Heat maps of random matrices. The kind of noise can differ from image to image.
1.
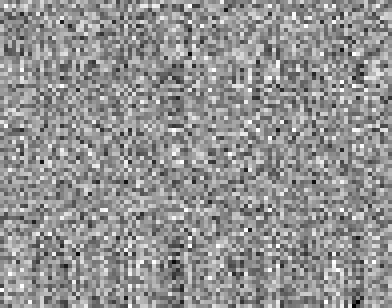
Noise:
low rank plus noise
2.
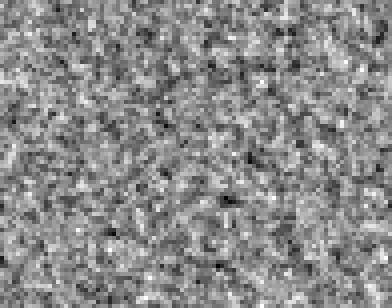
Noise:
blotchy
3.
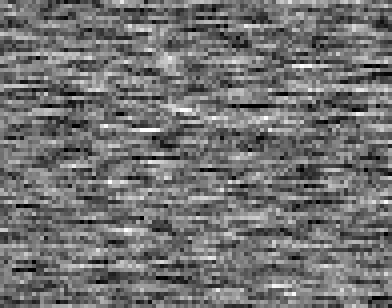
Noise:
streaked along the rows
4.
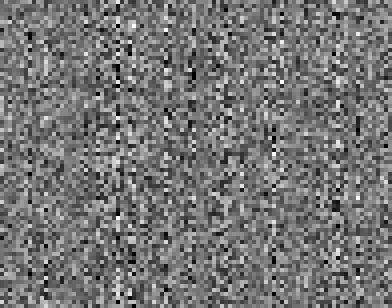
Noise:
columns of uneven size
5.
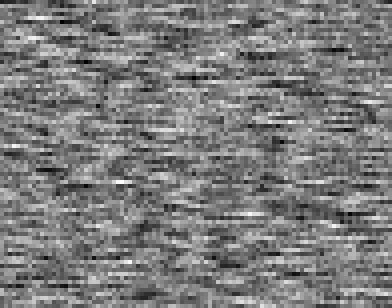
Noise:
streaked along the rows
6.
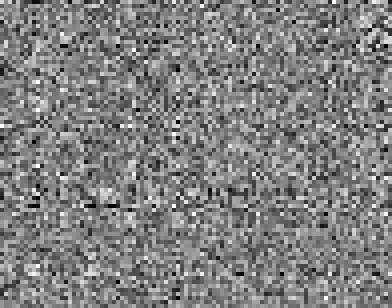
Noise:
low rank plus noise
